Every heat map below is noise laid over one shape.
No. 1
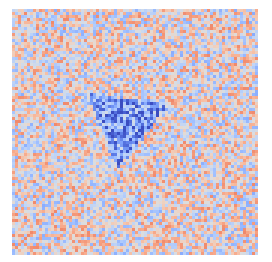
blue triangle, centre
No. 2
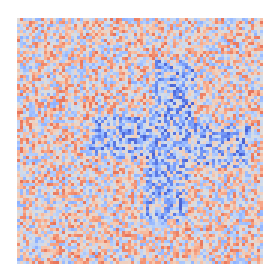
blue cross
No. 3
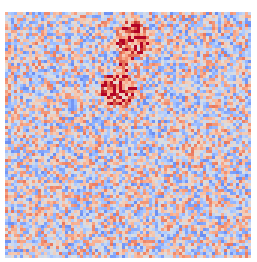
red dumbbell, top middle
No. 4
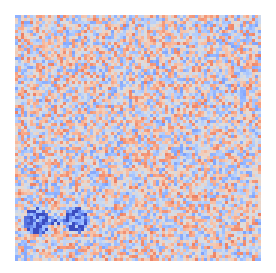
blue dumbbell, bottom left
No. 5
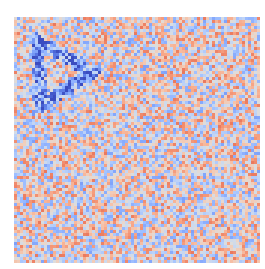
blue triangle frame, top left
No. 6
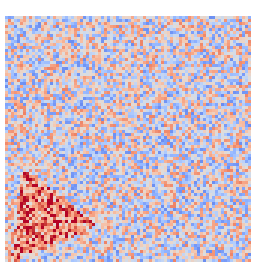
red triangle, bottom left
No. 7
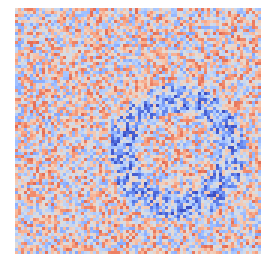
blue ring
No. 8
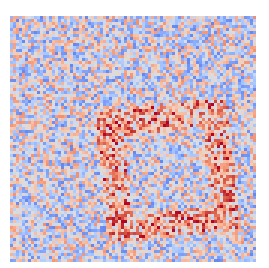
red square frame
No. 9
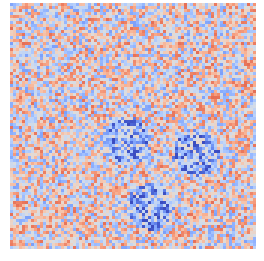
blue three dots
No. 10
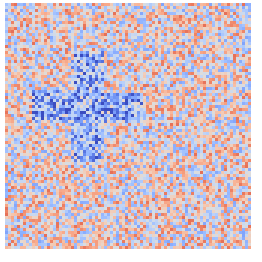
blue cross
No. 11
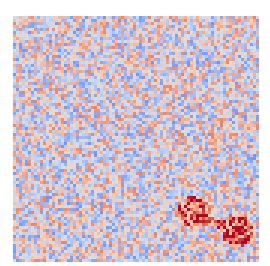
red dumbbell, bottom right
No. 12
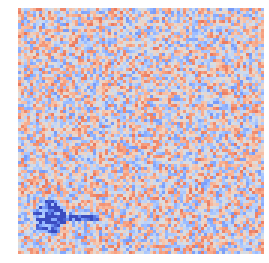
blue lollipop, bottom left
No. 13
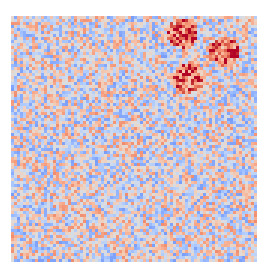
red three dots, top right
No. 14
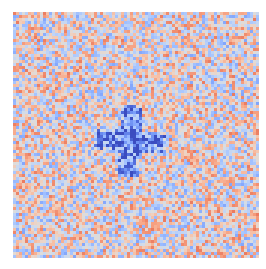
blue cross, centre
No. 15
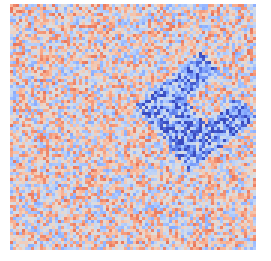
blue square with a notch
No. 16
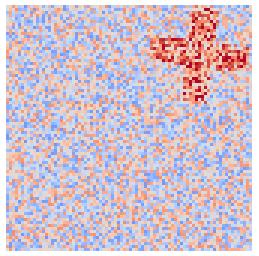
red cross, top right
